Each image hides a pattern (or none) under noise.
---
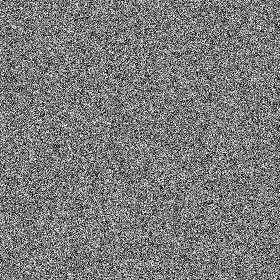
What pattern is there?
only noise
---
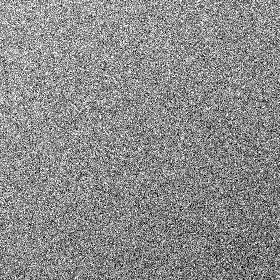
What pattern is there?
a smooth slope
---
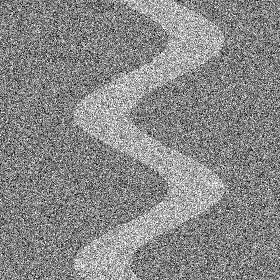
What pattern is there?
a wavy band
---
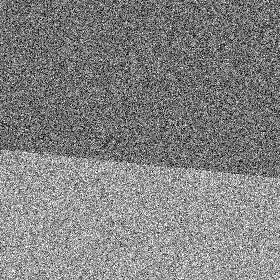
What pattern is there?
a sharp edge
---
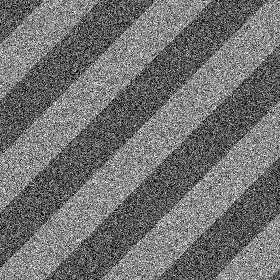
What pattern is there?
diagonal stripes
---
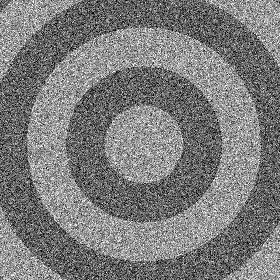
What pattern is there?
rings round one point
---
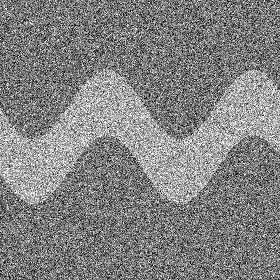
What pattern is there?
a wavy band
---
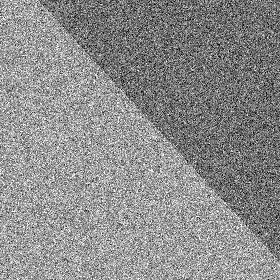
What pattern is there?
a sharp edge
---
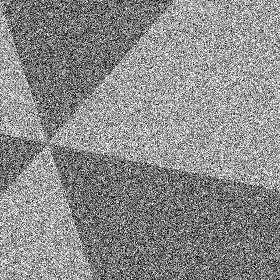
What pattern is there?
spokes from one point
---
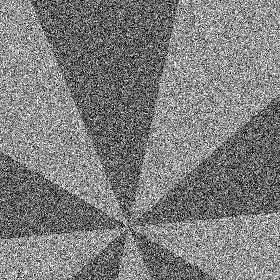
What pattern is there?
spokes from one point
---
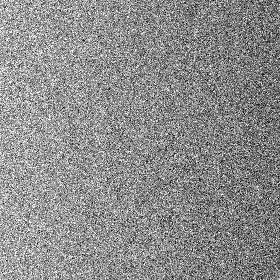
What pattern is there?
a smooth slope
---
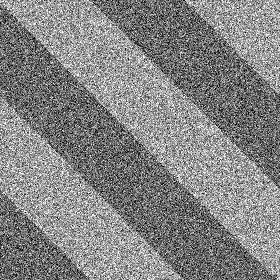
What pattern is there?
diagonal stripes
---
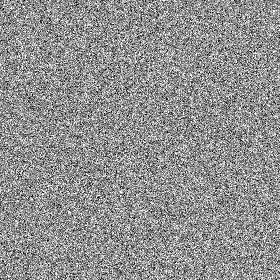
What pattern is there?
only noise
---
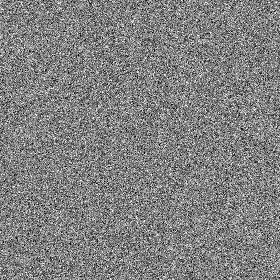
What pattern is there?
only noise
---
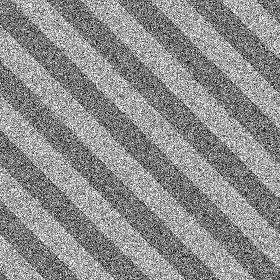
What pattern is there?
diagonal stripes
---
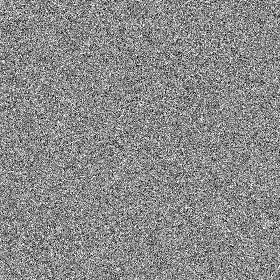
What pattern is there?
only noise
